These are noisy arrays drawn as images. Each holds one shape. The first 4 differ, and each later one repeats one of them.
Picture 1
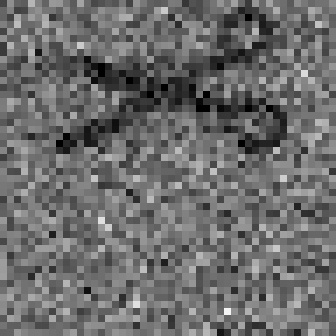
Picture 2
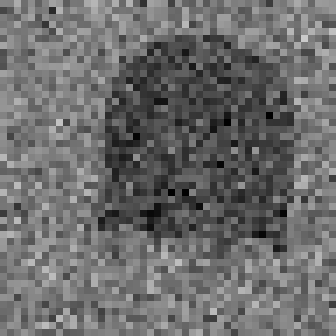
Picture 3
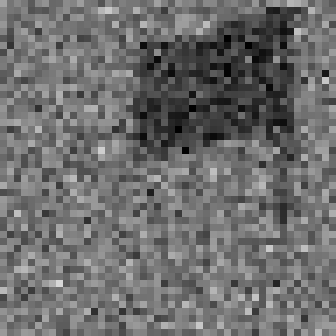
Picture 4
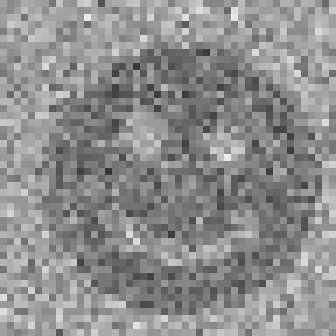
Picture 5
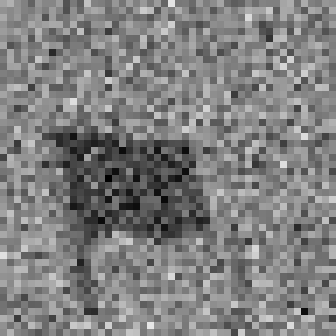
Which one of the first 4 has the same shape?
3
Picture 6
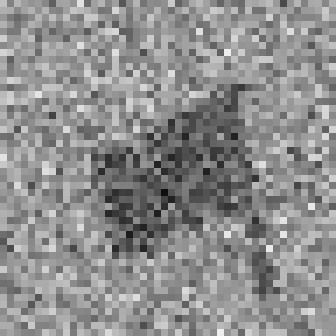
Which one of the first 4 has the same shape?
3
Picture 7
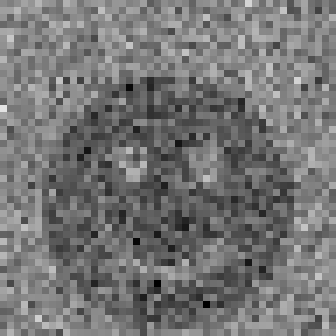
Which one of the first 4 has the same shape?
4
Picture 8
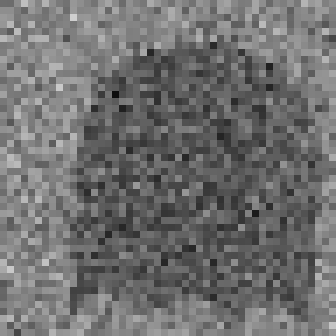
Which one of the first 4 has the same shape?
2
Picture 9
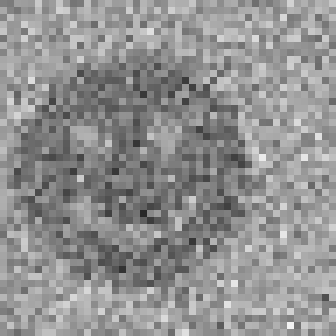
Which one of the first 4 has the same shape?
4
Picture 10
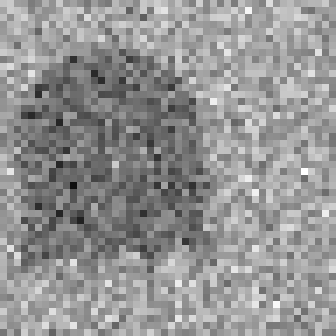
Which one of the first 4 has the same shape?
2
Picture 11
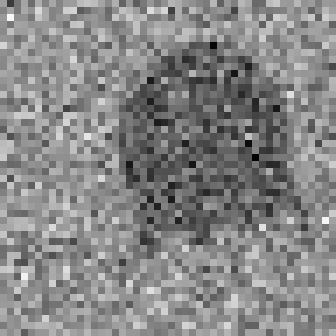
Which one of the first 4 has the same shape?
2
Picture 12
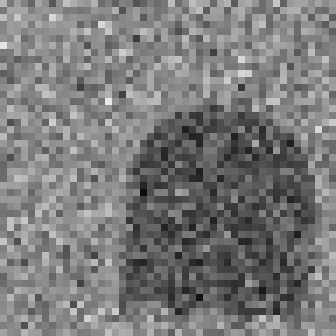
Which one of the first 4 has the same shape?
2
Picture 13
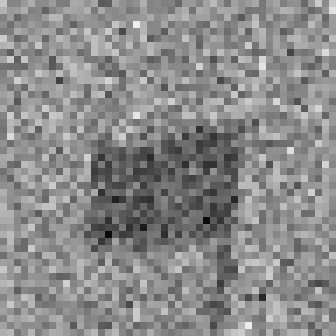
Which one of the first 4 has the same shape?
3
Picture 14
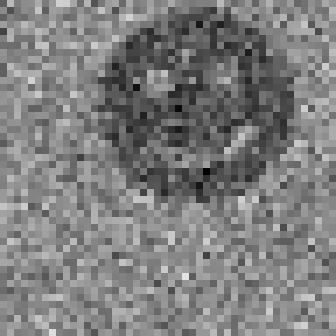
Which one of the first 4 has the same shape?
4
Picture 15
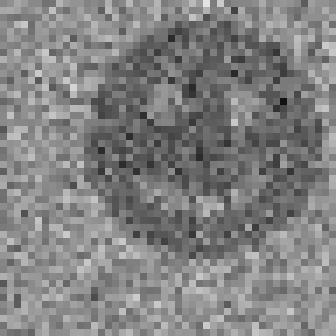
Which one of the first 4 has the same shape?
4
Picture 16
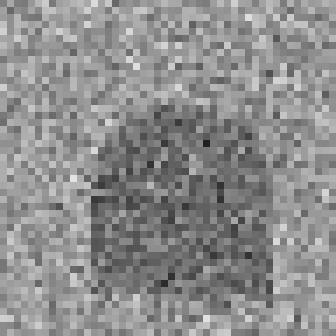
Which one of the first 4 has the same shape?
2
